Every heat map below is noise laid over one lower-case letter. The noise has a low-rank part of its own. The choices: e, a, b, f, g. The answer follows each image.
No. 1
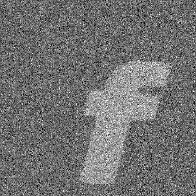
light f
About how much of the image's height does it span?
two thirds
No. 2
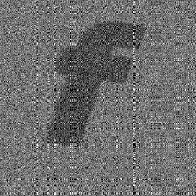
dark f
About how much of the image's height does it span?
two thirds
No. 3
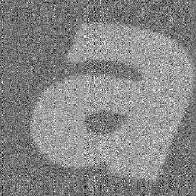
light a
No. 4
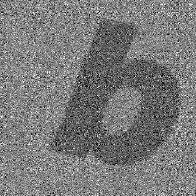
dark b
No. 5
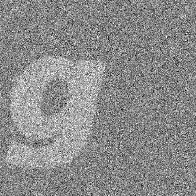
light g
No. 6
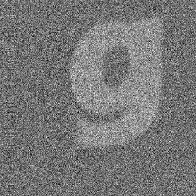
light g
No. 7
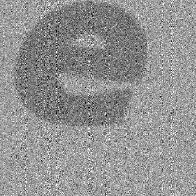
dark e
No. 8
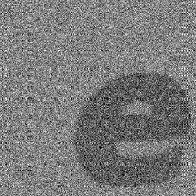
dark e
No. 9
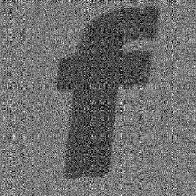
dark f
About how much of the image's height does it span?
nearly all
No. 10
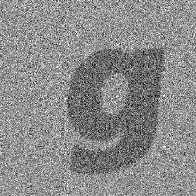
dark g
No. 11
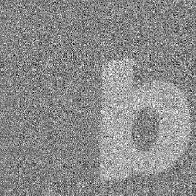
light b
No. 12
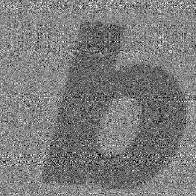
dark b
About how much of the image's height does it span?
nearly all
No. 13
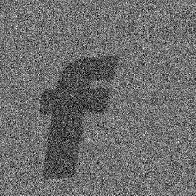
dark f
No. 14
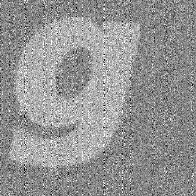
light g
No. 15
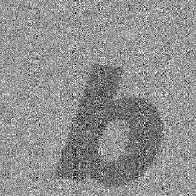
dark b
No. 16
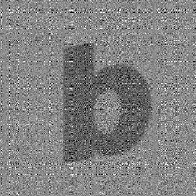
dark b
